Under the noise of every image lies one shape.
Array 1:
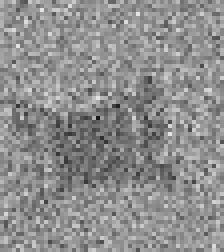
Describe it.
dark chess rook
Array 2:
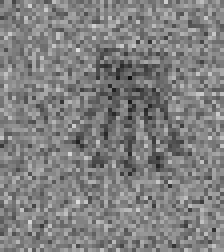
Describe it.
dark chess queen
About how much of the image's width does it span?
half
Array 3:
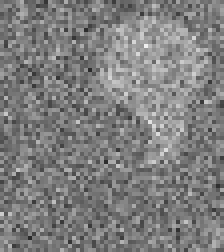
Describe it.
light pear
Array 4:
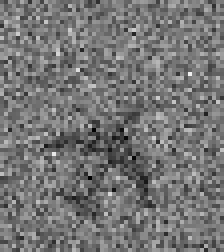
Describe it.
dark airplane
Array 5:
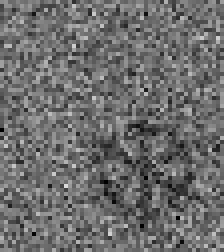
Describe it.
dark snowflake
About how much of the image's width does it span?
half
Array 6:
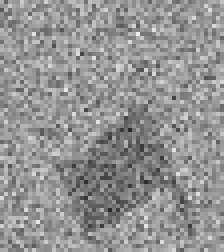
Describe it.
dark flag
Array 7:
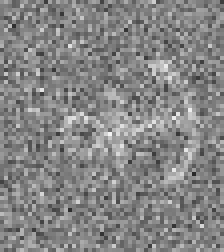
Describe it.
light anchor
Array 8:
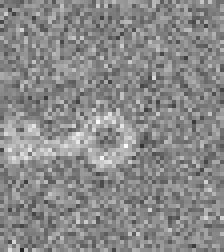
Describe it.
light key
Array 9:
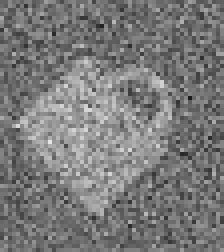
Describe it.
light cup
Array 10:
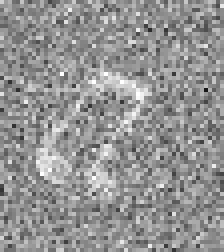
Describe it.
light pair of musical notes
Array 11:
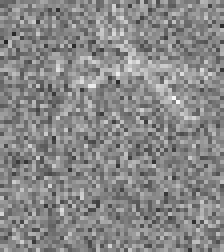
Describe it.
light pair of scissors
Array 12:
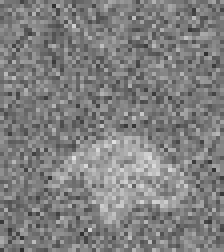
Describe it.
light teapot
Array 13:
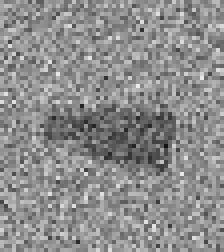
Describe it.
dark bottle
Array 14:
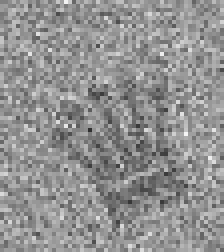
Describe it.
dark chess queen
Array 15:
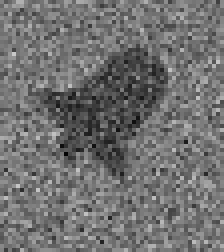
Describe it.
dark bell
